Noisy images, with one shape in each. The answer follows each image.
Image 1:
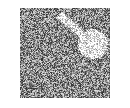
lollipop
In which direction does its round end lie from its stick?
down and right
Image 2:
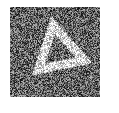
triangle frame
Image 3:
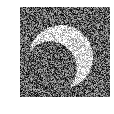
crescent
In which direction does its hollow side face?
down and left
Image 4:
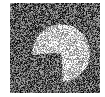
disc with a wedge cut out
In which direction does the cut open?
down and left
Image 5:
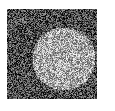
disc
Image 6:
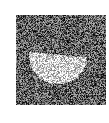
half disc
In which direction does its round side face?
down
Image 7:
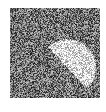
half disc
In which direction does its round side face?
up and right
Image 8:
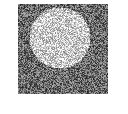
disc
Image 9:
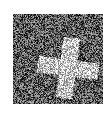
cross
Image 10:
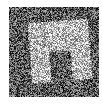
square with a notch
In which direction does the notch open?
down
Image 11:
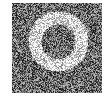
ring
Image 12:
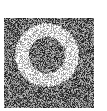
ring
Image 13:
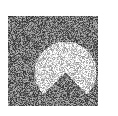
disc with a wedge cut out
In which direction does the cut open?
down
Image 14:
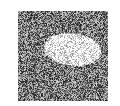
ellipse
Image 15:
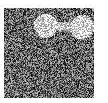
dumbbell
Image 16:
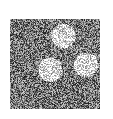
three dots
